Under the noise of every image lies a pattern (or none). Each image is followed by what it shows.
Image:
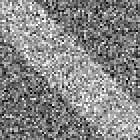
a diagonal band
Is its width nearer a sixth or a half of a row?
a half
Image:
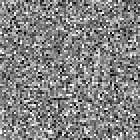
only noise
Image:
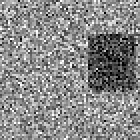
one block
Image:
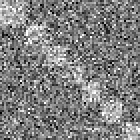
blocks along the diagonal
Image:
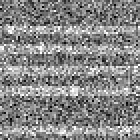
bands of rows
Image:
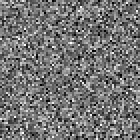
only noise
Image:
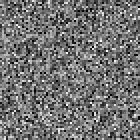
only noise
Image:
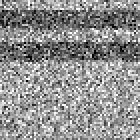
bands of rows
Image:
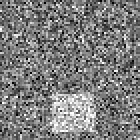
one block
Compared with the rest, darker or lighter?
lighter
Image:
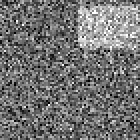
one block
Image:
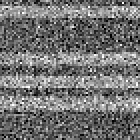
bands of rows
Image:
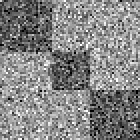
blocks along the diagonal
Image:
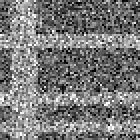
bands of rows crossing bands of columns
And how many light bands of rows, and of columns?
3 and 1
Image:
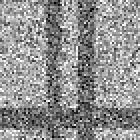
bands of rows crossing bands of columns
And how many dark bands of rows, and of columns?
1 and 2
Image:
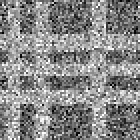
bands of rows crossing bands of columns
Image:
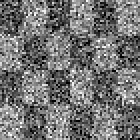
a checkerboard
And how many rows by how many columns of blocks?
4 by 6
